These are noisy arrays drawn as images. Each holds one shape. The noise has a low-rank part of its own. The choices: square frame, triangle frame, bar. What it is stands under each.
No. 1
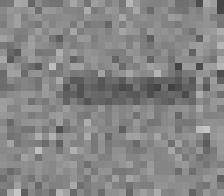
dark bar
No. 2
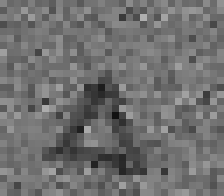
dark triangle frame
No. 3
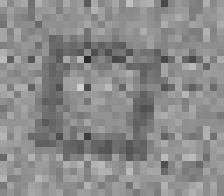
dark square frame
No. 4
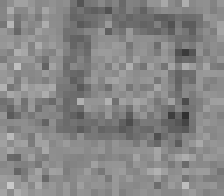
dark square frame
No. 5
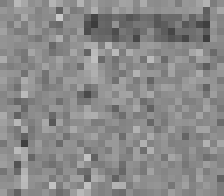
dark bar
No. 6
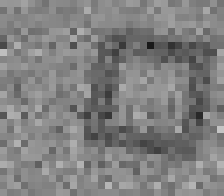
dark square frame
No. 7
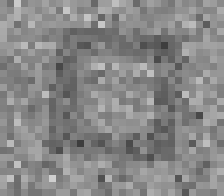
dark square frame
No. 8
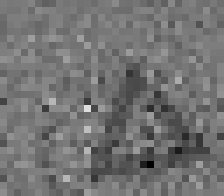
dark triangle frame
